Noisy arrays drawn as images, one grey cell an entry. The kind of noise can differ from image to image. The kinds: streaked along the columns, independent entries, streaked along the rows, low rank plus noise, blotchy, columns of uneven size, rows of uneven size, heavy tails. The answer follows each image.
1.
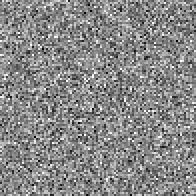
independent entries
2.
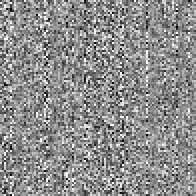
columns of uneven size
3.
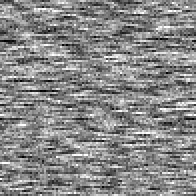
streaked along the rows
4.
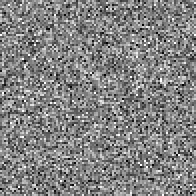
independent entries
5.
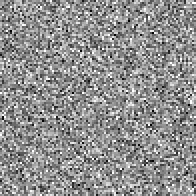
independent entries
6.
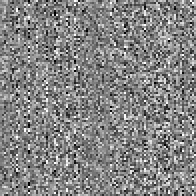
columns of uneven size
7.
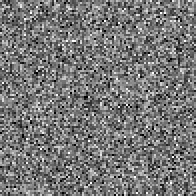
independent entries
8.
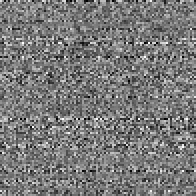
rows of uneven size
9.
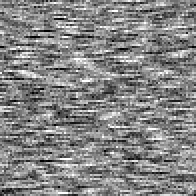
streaked along the rows
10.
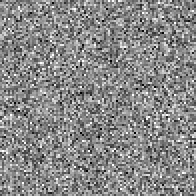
independent entries
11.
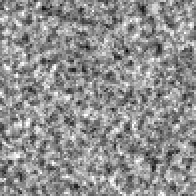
blotchy
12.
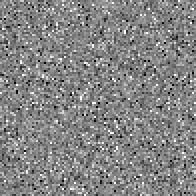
heavy tails
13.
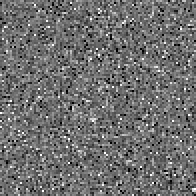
heavy tails
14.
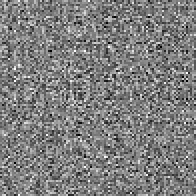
low rank plus noise
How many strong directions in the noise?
three or four
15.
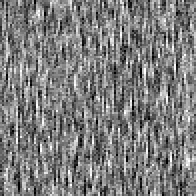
streaked along the columns
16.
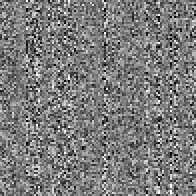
columns of uneven size
